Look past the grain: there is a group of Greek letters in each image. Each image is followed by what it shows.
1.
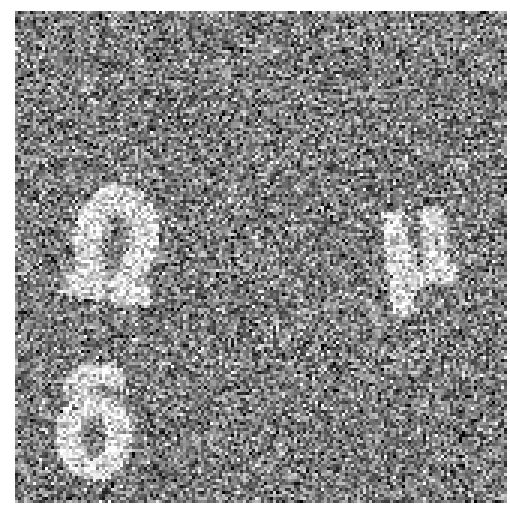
middle left: omega; middle right: mu; bottom left: delta
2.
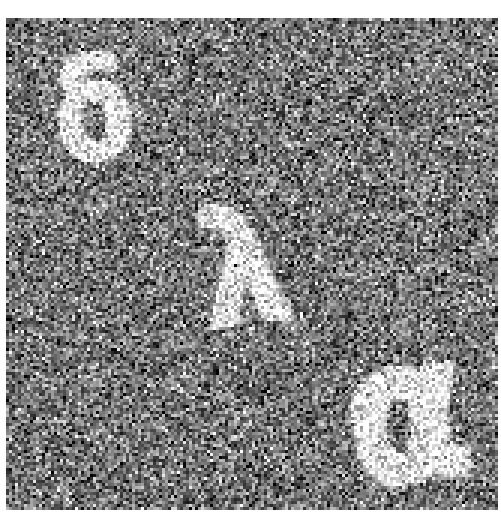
top left: delta; centre: lambda; bottom right: alpha
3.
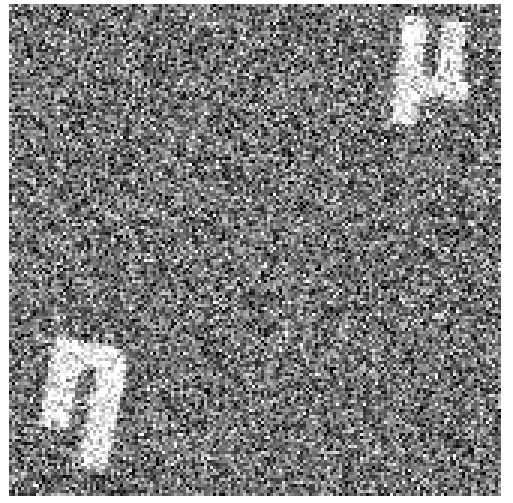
top right: mu; bottom left: eta
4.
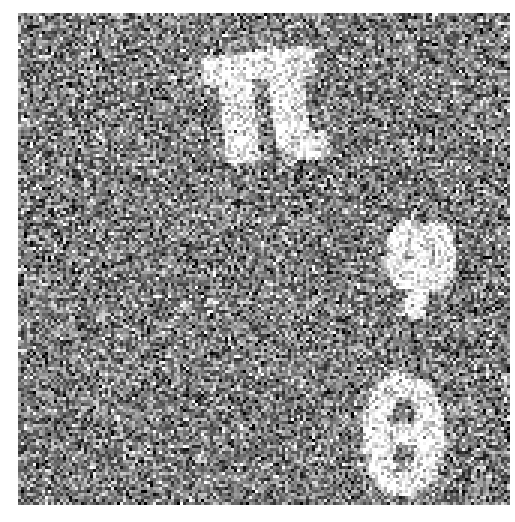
top middle: pi; middle right: phi; bottom right: theta
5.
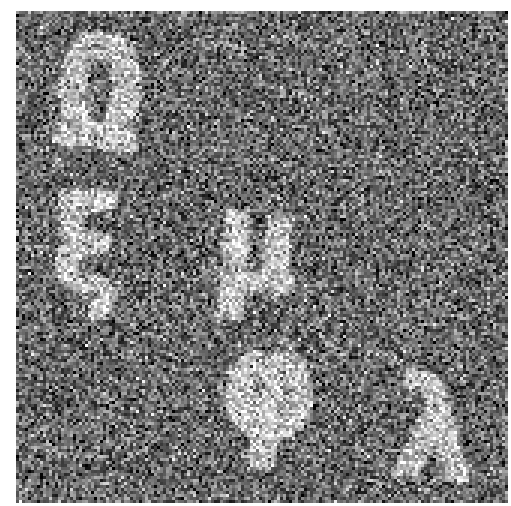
top left: omega; middle left: xi; centre: mu; bottom middle: phi; bottom right: lambda
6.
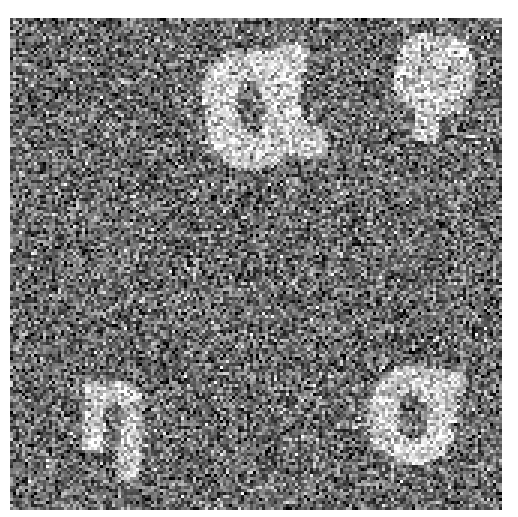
top middle: alpha; top right: phi; bottom left: eta; bottom right: sigma
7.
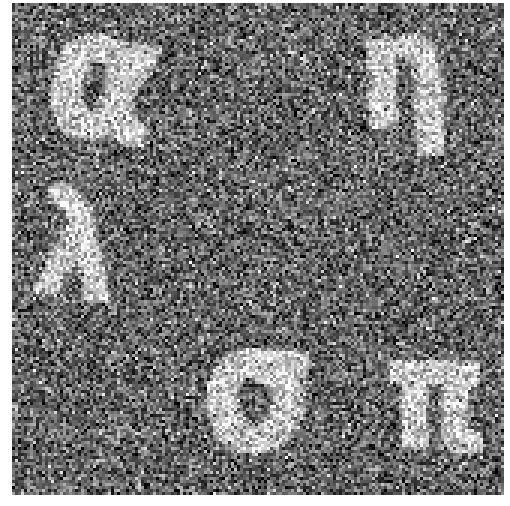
top left: alpha; top right: eta; middle left: lambda; bottom middle: sigma; bottom right: pi
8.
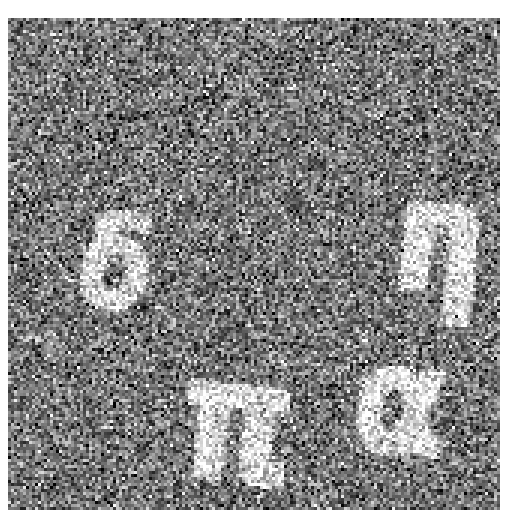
middle left: delta; middle right: eta; bottom middle: pi; bottom right: alpha
